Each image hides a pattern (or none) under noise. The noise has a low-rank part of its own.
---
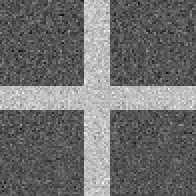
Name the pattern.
bands of rows crossing bands of columns
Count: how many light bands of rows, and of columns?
1 and 1
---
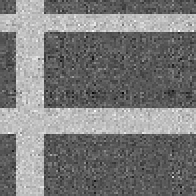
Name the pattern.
bands of rows crossing bands of columns
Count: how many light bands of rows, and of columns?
2 and 1
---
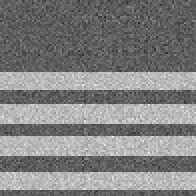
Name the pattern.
bands of rows
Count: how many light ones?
4
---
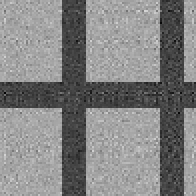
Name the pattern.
bands of rows crossing bands of columns
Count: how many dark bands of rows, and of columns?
1 and 2
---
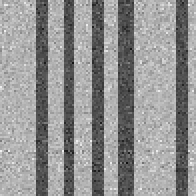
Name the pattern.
bands of columns
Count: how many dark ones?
5
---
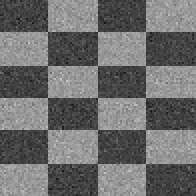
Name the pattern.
a checkerboard
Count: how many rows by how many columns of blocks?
6 by 4
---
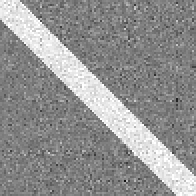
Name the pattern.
a diagonal band
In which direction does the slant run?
top left to bottom right
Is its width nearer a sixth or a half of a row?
a sixth
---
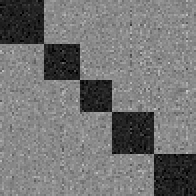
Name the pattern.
blocks along the diagonal
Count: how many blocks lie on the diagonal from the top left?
5
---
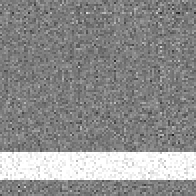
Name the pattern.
one band of rows
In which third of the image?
bottom
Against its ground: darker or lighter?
lighter
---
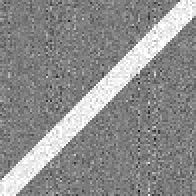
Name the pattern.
a diagonal band
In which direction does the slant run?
bottom left to top right
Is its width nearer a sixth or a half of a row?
a sixth
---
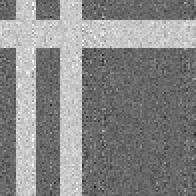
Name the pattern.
bands of rows crossing bands of columns
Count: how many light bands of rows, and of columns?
1 and 2
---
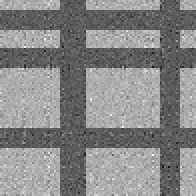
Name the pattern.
bands of rows crossing bands of columns
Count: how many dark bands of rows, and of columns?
3 and 2
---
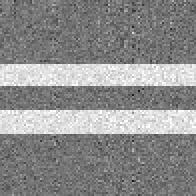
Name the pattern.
bands of rows
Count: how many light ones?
2
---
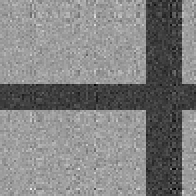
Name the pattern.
bands of rows crossing bands of columns
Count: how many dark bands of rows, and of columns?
1 and 1
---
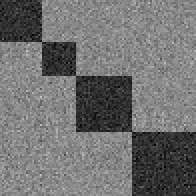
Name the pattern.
blocks along the diagonal
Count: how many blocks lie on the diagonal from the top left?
4
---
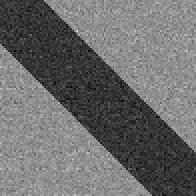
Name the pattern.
a diagonal band
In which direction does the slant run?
top left to bottom right
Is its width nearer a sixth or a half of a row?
a half
